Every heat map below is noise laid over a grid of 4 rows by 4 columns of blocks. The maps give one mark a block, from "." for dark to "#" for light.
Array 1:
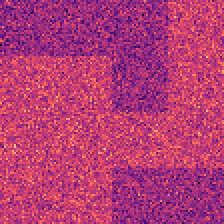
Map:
...#
##.#
####
##..
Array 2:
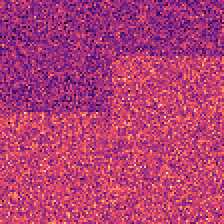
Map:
....
..##
####
####
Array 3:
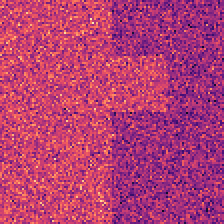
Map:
##..
###.
##..
##..
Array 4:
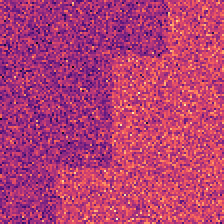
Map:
...#
..##
..##
.###
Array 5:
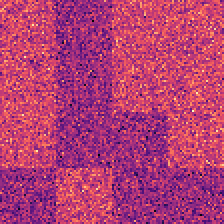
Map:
#.##
#.##
#..#
.#..
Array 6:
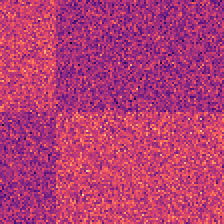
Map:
#...
#...
.###
.###
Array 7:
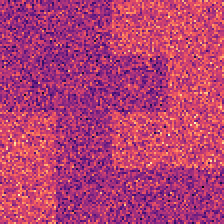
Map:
..##
...#
#.##
#...
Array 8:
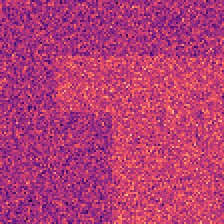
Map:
....
.###
..##
..##
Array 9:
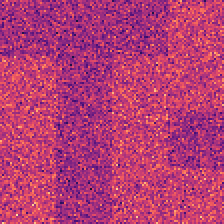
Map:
...#
#.##
#.#.
#.##
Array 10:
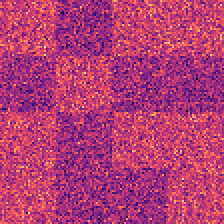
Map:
#.##
.#..
#.##
#..#
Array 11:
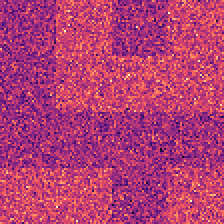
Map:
.#.#
.###
....
##.#
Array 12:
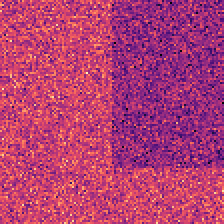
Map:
##..
##..
##..
####
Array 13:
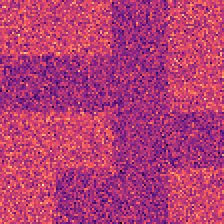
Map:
##.#
...#
##..
#..#
